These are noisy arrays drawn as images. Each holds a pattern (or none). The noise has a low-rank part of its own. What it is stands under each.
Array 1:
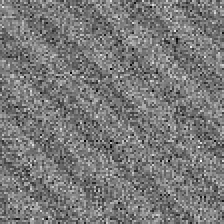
diagonal stripes
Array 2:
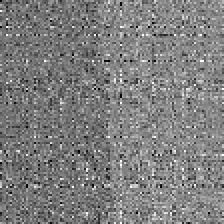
a sharp edge
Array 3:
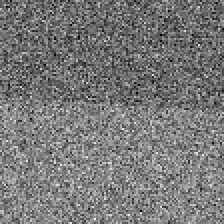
a sharp edge
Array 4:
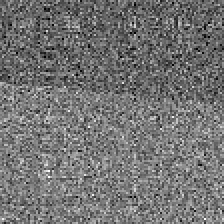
a sharp edge
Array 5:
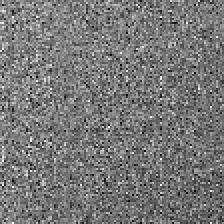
a smooth slope
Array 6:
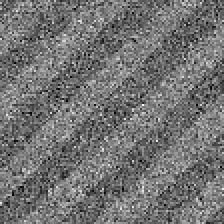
diagonal stripes
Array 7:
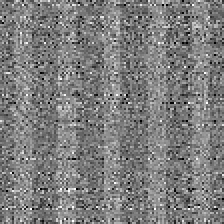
vertical stripes
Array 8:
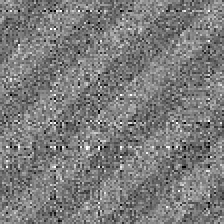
diagonal stripes
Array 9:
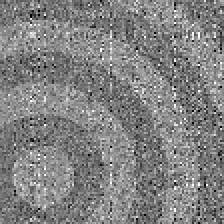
rings round one point
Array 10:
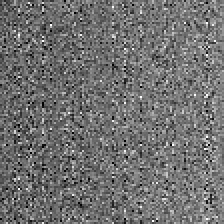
a smooth slope
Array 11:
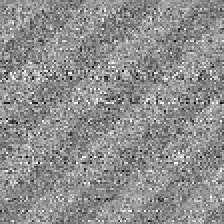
diagonal stripes
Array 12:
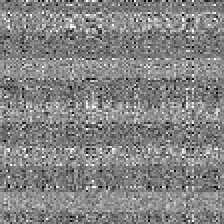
horizontal stripes
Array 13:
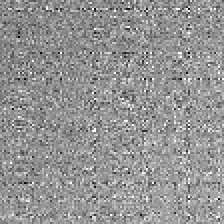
a smooth slope
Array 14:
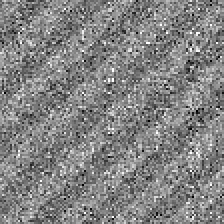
diagonal stripes
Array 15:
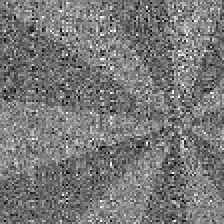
spokes from one point
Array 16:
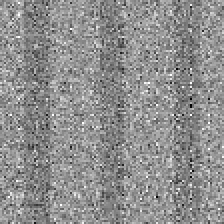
vertical stripes
